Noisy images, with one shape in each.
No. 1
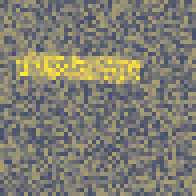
bar
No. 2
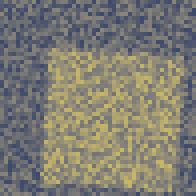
square
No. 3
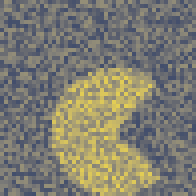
disc with a wedge cut out
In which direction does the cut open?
right
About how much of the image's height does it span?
two thirds
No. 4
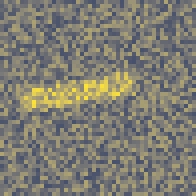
bar
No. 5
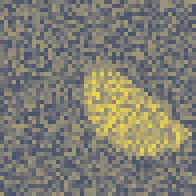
half disc
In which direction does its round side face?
down and left
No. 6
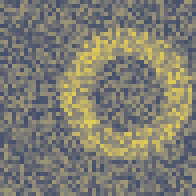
ring
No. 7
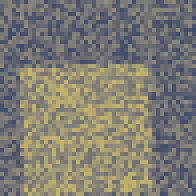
square
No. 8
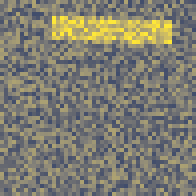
bar
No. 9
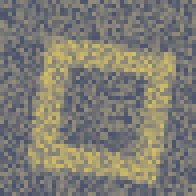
square frame
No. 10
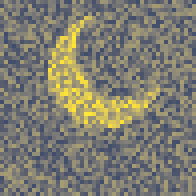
crescent
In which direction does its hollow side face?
up and right
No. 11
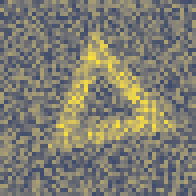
triangle frame
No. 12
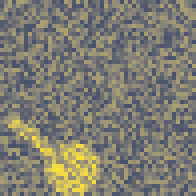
lollipop
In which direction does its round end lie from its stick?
down and right
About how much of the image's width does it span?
half
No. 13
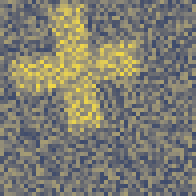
cross
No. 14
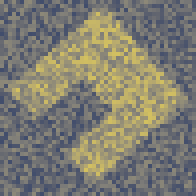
square with a notch
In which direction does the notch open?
down and left
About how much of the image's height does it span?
nearly all
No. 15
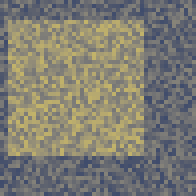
square
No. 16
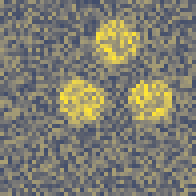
three dots
